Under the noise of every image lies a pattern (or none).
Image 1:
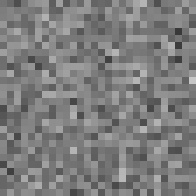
only noise
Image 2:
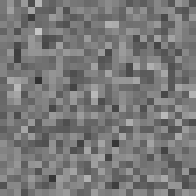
only noise
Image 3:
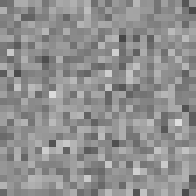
only noise
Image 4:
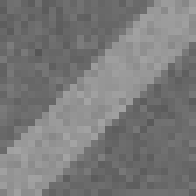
a diagonal band
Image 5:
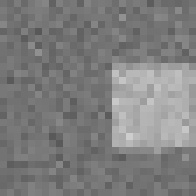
one block
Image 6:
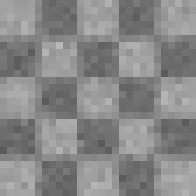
a checkerboard
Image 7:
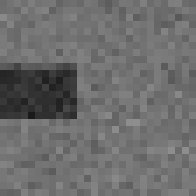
one block
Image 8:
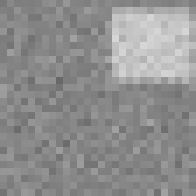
one block
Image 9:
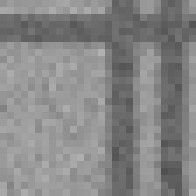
bands of rows crossing bands of columns
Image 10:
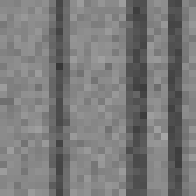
bands of columns
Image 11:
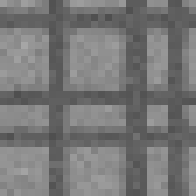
bands of rows crossing bands of columns
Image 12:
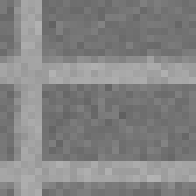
bands of rows crossing bands of columns
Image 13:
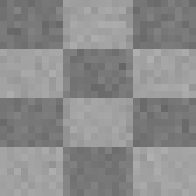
a checkerboard
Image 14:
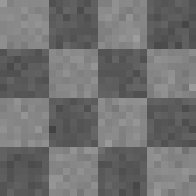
a checkerboard
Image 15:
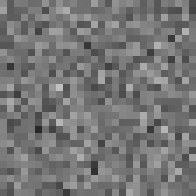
only noise
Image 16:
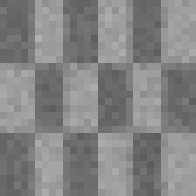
a checkerboard
